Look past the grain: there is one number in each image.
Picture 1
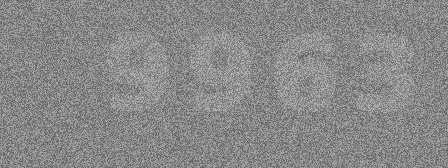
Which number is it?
9963
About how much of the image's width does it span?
two thirds
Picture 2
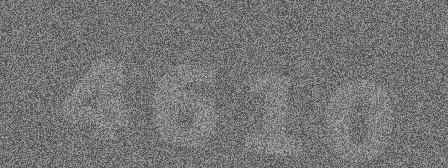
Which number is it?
4610
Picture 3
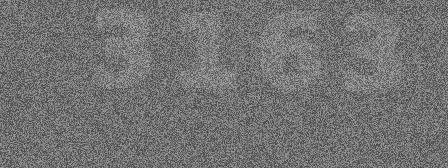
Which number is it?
3163
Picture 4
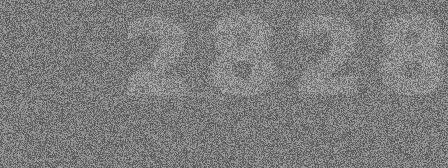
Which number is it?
2828
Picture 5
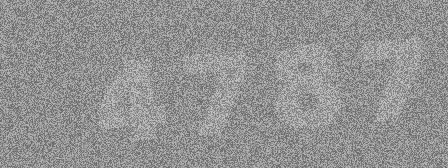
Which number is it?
4787
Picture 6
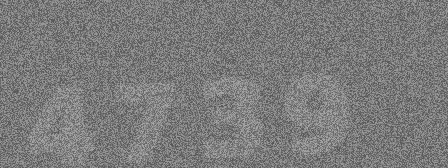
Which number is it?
4739
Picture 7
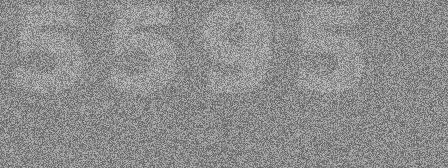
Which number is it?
5595
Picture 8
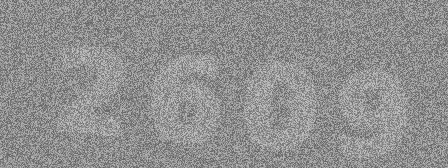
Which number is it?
2609
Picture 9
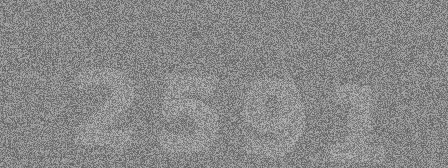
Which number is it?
2591
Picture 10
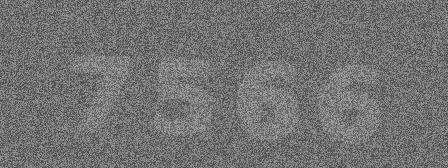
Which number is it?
7566
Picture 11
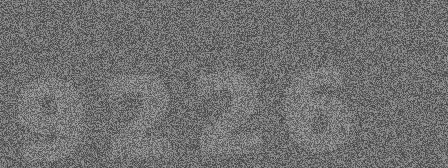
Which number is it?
9226
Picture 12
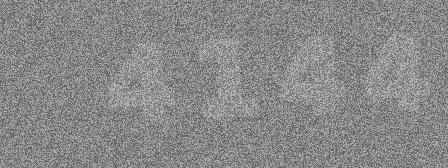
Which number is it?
4144
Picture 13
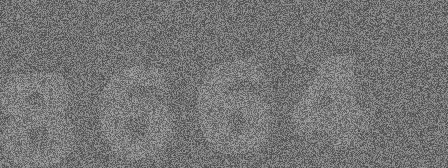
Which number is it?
8664
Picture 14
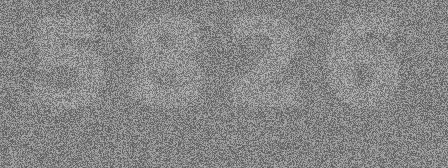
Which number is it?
5826
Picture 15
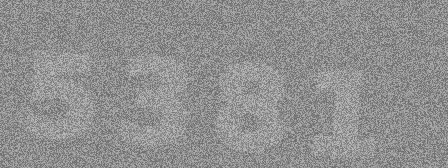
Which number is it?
5381
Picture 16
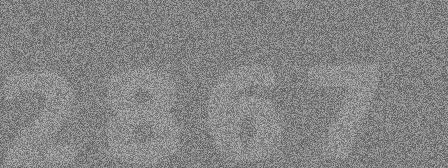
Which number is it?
2867
